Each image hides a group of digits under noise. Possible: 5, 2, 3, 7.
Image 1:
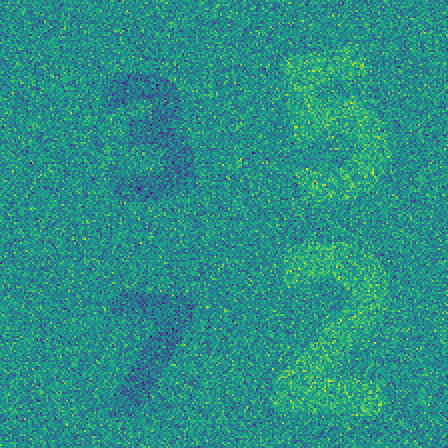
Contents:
top left: dark 3; top right: light 5; bottom left: dark 7; bottom right: light 2
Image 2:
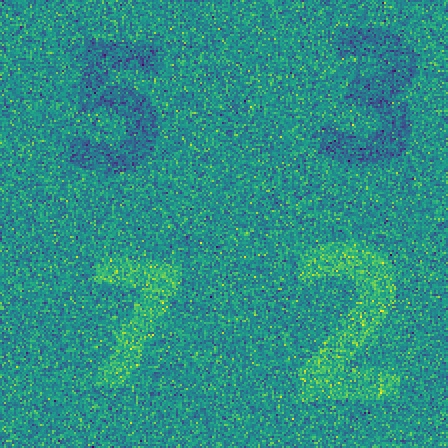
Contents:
top left: dark 5; top right: dark 3; bottom left: light 7; bottom right: light 2
